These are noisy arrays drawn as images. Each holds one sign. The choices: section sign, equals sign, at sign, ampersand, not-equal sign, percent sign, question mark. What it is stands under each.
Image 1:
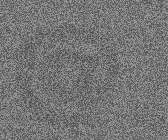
at sign
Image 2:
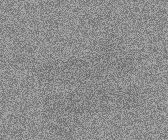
not-equal sign
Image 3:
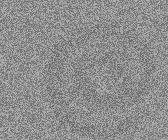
at sign
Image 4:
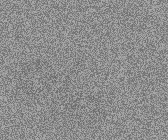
percent sign
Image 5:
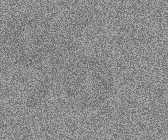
percent sign
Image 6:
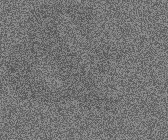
ampersand
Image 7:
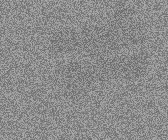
not-equal sign
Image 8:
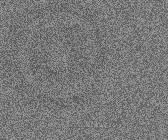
at sign
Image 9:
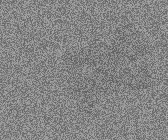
not-equal sign
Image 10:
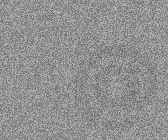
at sign
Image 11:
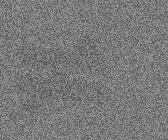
not-equal sign
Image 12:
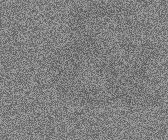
ampersand
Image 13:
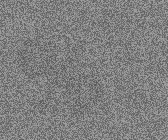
percent sign
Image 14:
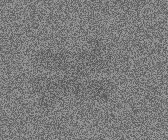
not-equal sign
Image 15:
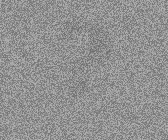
question mark
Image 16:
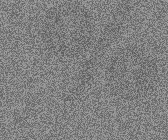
percent sign
